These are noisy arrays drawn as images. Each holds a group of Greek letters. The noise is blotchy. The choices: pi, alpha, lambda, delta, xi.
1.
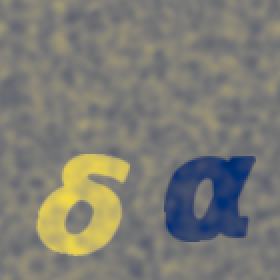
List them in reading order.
bottom left: light delta; bottom right: dark alpha
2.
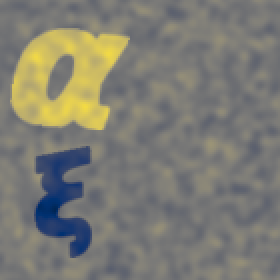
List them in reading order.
top left: light alpha; bottom left: dark xi
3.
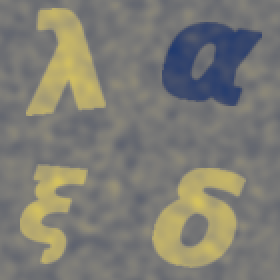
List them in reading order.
top left: light lambda; top right: dark alpha; bottom left: light xi; bottom right: light delta
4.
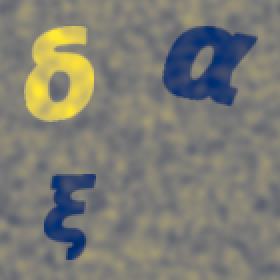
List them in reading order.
top left: light delta; top right: dark alpha; bottom left: dark xi
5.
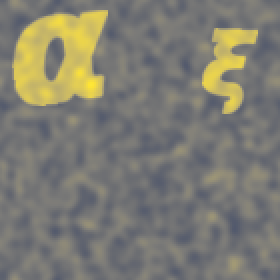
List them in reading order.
top left: light alpha; top right: light xi
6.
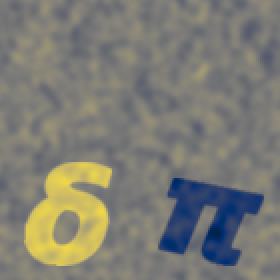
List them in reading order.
bottom left: light delta; bottom right: dark pi
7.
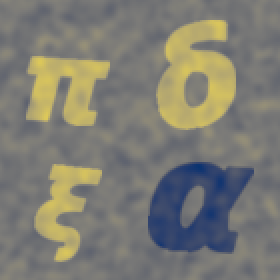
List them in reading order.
top left: light pi; top right: light delta; bottom left: light xi; bottom right: dark alpha
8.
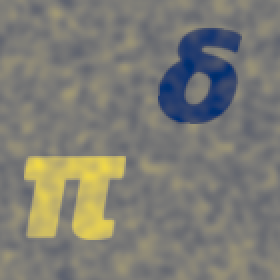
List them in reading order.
top right: dark delta; bottom left: light pi
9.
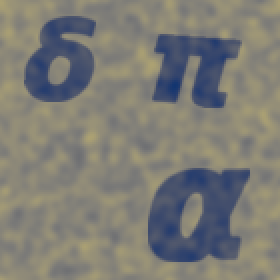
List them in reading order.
top left: dark delta; top right: dark pi; bottom right: dark alpha
